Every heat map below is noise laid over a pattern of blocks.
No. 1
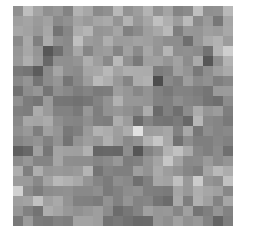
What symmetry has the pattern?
left and right mirror each other
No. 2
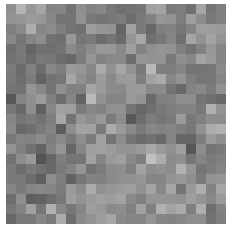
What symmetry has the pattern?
no symmetry
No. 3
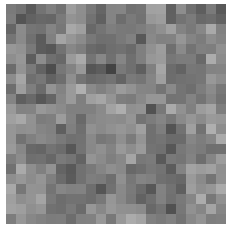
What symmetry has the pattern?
left and right mirror each other
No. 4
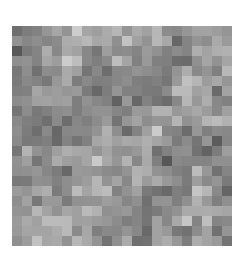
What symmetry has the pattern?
no symmetry
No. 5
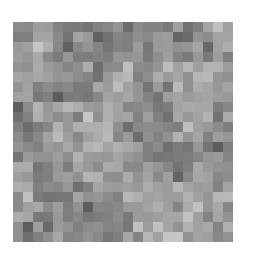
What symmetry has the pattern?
no symmetry
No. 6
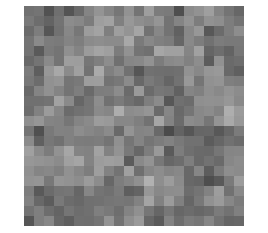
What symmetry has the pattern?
no symmetry
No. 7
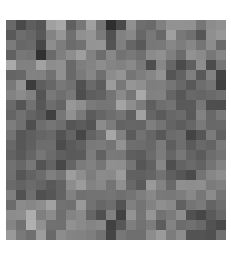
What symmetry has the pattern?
the same after a half turn
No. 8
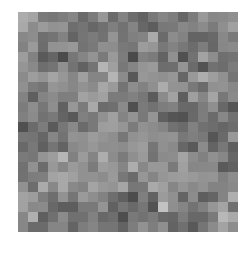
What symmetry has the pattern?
left and right mirror each other
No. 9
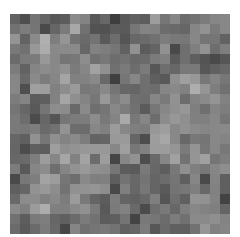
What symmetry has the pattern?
top and bottom mirror each other
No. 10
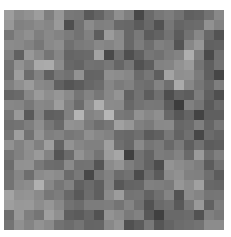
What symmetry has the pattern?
top and bottom mirror each other
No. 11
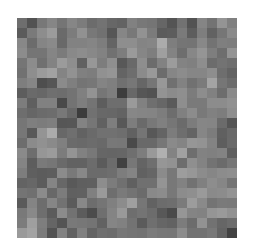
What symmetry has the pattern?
mirrored about the diagonal from the bottom left
